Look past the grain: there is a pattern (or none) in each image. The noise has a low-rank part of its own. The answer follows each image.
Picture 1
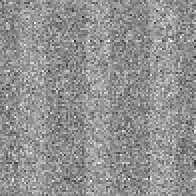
vertical stripes
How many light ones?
3
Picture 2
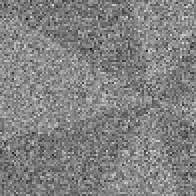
spokes from one point
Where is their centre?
middle right
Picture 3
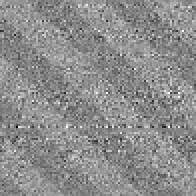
diagonal stripes
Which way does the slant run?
top left to bottom right
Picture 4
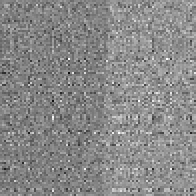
a sharp edge
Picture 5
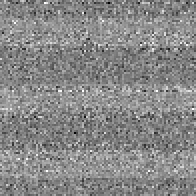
horizontal stripes
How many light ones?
3
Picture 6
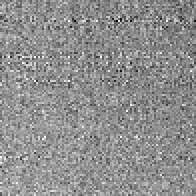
a smooth slope
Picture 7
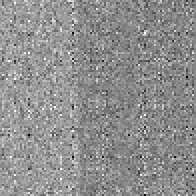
a sharp edge
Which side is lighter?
left
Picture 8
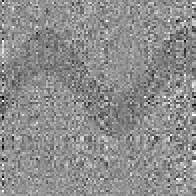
a wavy band
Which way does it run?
left to right
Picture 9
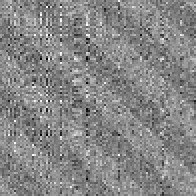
diagonal stripes
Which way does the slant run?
top left to bottom right
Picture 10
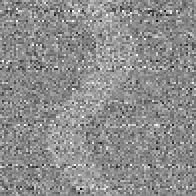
a wavy band
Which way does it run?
top to bottom
